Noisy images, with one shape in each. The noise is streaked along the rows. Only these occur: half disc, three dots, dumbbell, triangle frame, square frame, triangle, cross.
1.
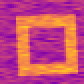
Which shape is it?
square frame
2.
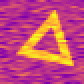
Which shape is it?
triangle frame
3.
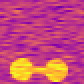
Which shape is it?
dumbbell
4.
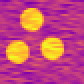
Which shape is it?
three dots
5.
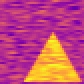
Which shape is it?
triangle
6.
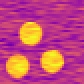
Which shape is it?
three dots
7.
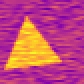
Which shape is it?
triangle
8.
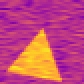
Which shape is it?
triangle
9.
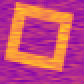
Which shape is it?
square frame
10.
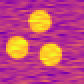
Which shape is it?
three dots
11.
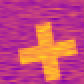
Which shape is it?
cross
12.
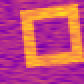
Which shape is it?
square frame
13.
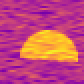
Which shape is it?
half disc
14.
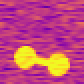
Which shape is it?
dumbbell
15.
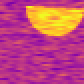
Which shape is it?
half disc
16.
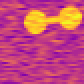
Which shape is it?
dumbbell
